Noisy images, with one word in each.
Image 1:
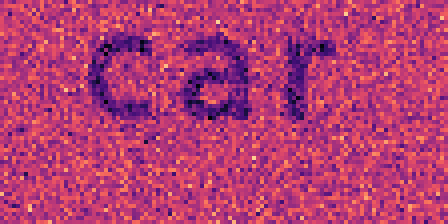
car
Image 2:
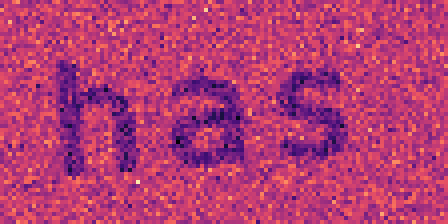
has
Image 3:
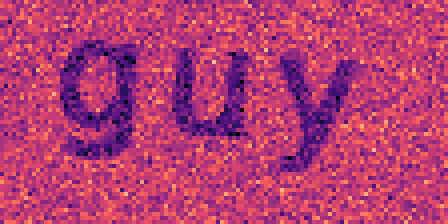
guy
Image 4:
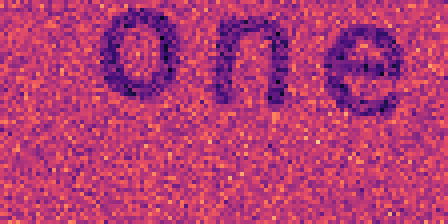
one
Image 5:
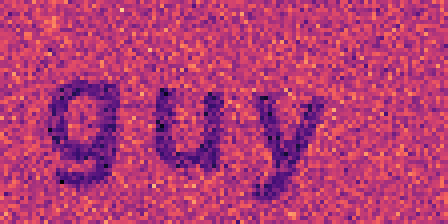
guy
